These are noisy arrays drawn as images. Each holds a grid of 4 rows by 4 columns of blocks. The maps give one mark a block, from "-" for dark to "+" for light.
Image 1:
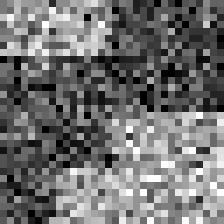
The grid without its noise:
++--
----
--++
-+++
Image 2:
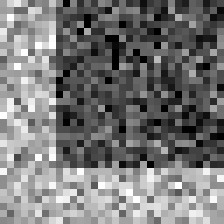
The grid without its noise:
+---
+---
+---
++++
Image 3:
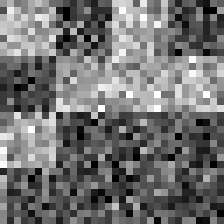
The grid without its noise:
+-+-
-+++
+---
----
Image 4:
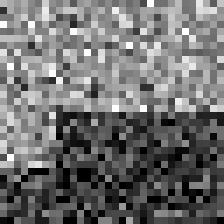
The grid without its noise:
++++
++++
+---
----
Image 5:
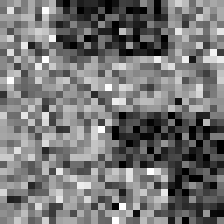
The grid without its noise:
+--+
++++
++--
+++-
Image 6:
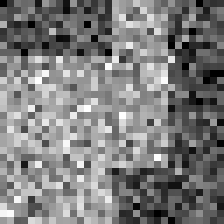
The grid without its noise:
--+-
+++-
+++-
++--
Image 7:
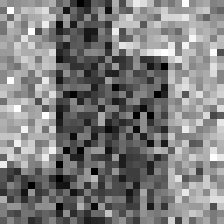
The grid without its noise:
+-++
+--+
+--+
---+
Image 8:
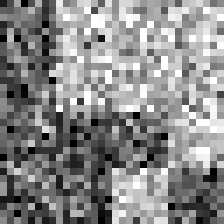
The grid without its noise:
-+++
-+++
---+
--+-
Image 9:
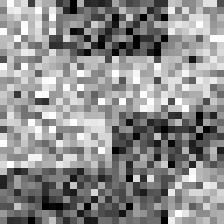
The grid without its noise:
+--+
++++
++--
---+
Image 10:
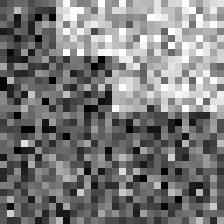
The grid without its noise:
-+++
--++
----
----
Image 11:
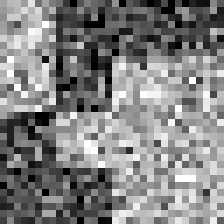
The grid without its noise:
+---
+-++
-+++
--++
